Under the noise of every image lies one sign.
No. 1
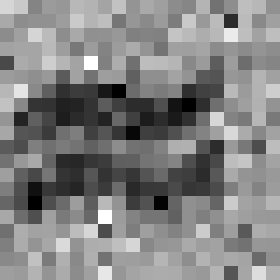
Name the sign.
approximately sign
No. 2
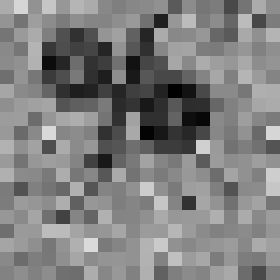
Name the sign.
percent sign
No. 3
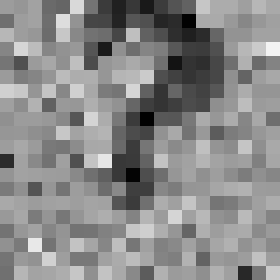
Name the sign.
question mark
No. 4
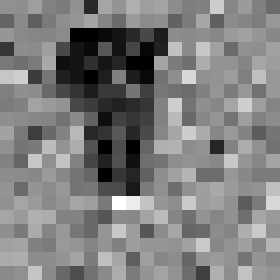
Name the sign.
pilcrow
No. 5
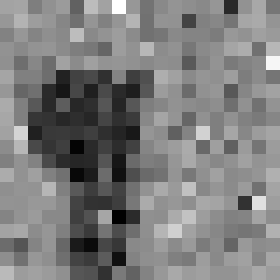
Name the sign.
pilcrow
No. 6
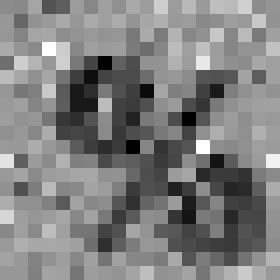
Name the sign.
percent sign
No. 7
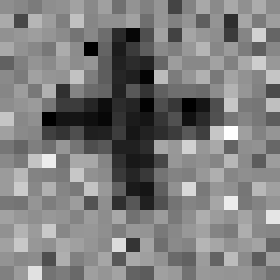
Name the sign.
plus sign
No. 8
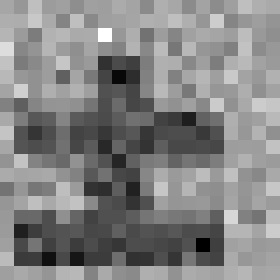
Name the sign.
plus-minus sign
